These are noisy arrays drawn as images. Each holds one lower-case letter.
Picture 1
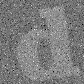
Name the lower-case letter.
d
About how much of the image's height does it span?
nearly all
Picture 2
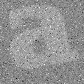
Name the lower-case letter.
a
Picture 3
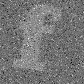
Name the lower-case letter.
f
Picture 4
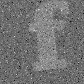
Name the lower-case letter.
f
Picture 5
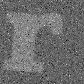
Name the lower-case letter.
r
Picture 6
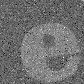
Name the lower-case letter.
e
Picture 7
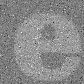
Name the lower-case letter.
e
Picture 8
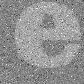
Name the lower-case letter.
e
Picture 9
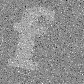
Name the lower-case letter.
f
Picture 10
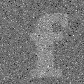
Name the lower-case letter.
f
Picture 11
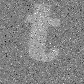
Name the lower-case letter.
t
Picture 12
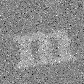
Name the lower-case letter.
m
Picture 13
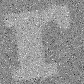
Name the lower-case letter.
r
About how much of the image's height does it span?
nearly all
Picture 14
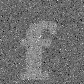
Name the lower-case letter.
f
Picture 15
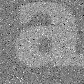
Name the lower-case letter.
a
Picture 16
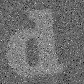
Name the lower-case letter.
d
